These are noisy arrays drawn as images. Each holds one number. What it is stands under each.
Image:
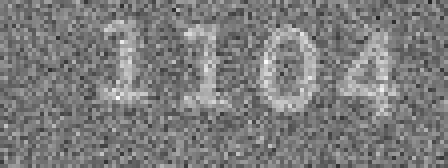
1104
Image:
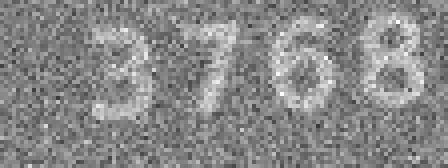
3768
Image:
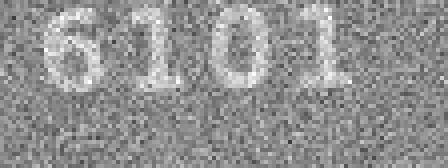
6101
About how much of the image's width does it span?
two thirds
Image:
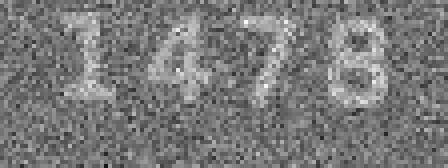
1478
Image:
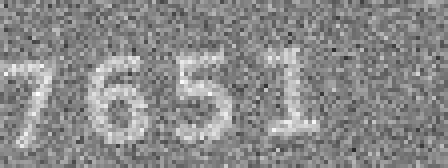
7651
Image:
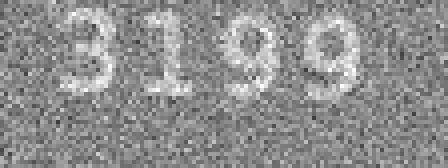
3199
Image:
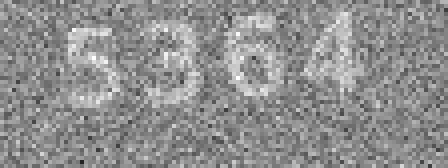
5364
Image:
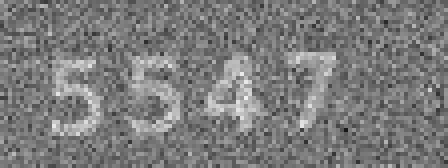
5547
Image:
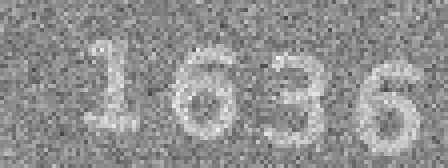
1636
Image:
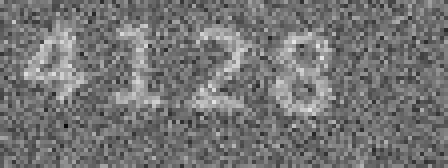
4128
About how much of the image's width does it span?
two thirds
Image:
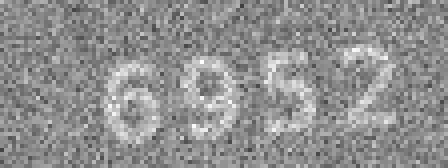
6952
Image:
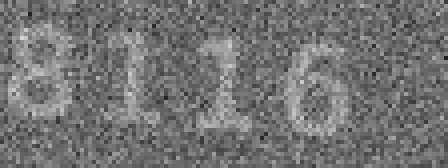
8116
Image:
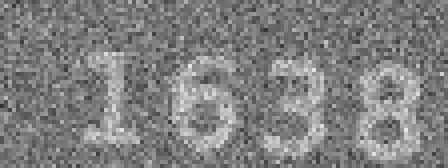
1638
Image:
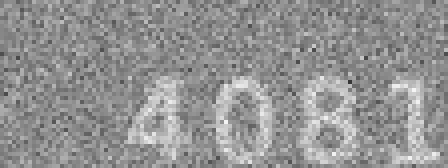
4081
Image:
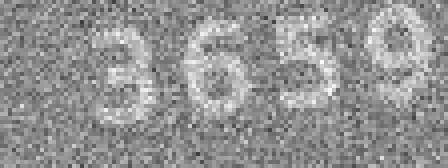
3659
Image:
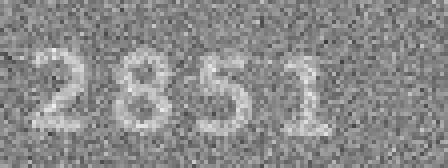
2851
